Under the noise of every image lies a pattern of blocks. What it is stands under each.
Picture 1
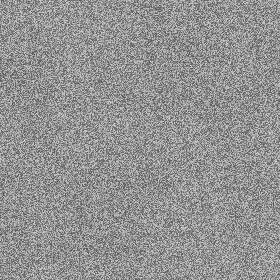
the same after a half turn
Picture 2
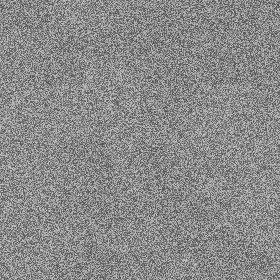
no symmetry
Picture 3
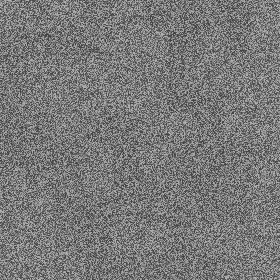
no symmetry
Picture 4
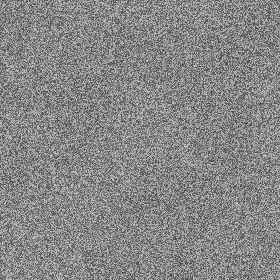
mirrored about the diagonal from the bottom left
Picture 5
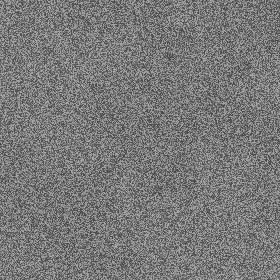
mirrored about the diagonal from the bottom left
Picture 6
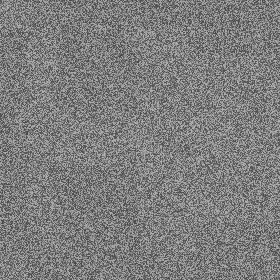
top and bottom mirror each other
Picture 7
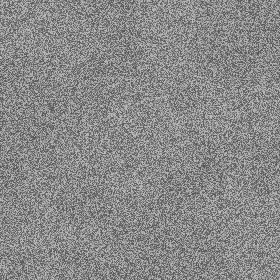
mirrored about the diagonal from the bottom left
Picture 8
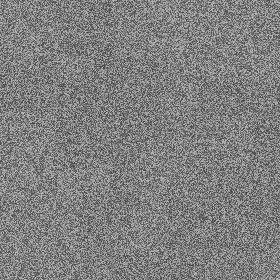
mirrored about the diagonal from the top left
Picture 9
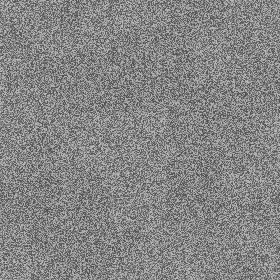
mirrored about the diagonal from the bottom left
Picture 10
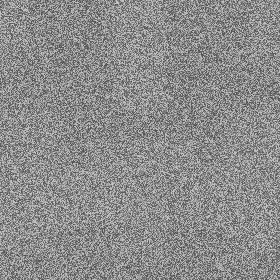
left and right mirror each other
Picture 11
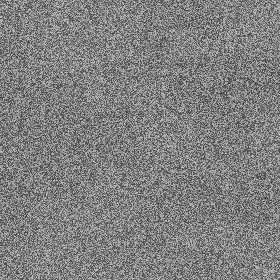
top and bottom mirror each other
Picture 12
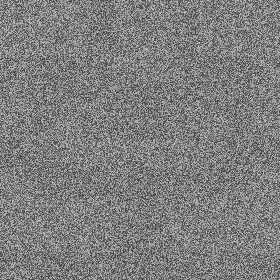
left and right mirror each other
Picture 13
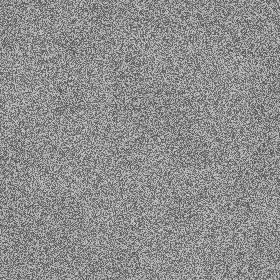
mirrored about the diagonal from the bottom left
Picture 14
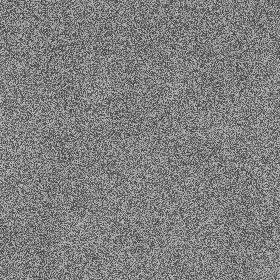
left and right mirror each other
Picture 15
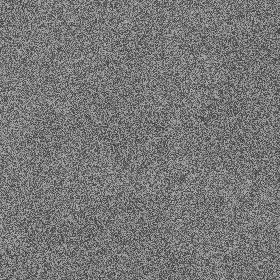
mirrored about the diagonal from the top left
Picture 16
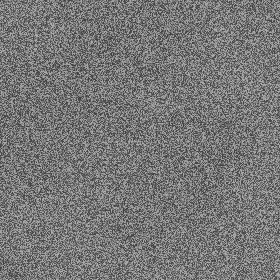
mirrored about the diagonal from the top left
